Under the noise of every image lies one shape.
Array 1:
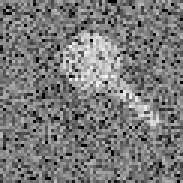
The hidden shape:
lollipop
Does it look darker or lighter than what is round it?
lighter
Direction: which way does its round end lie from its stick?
up and left
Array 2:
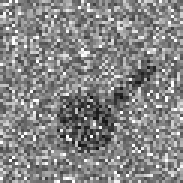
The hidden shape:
lollipop
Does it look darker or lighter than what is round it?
darker
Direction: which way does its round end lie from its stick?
down and left
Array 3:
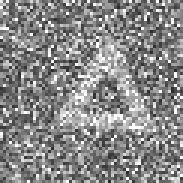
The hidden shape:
triangle frame
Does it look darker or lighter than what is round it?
lighter
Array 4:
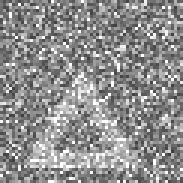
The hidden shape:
triangle frame
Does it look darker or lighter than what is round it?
lighter
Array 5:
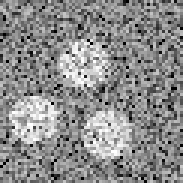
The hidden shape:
three dots
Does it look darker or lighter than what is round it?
lighter
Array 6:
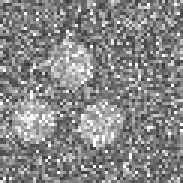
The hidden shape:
three dots
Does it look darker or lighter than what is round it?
lighter
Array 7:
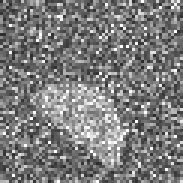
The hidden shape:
half disc
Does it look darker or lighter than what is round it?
lighter
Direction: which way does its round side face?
up and right
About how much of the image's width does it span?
half
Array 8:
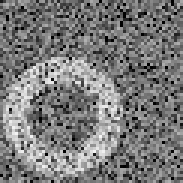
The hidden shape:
ring
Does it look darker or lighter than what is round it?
lighter
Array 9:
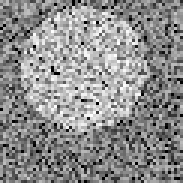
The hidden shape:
disc
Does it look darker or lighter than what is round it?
lighter
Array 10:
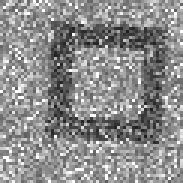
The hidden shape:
square frame
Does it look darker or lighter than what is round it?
darker
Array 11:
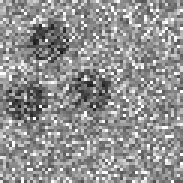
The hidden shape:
three dots
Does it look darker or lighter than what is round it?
darker
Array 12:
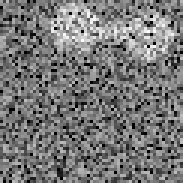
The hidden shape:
dumbbell
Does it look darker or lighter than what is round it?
lighter
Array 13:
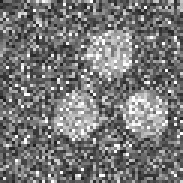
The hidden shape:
three dots
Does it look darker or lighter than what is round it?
lighter
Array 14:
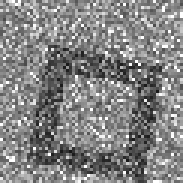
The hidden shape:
square frame
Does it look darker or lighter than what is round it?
darker
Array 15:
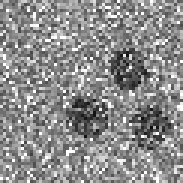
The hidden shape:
three dots
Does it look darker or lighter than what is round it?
darker
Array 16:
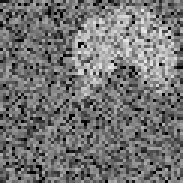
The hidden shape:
disc with a wedge cut out
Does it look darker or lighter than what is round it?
lighter
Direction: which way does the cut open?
down
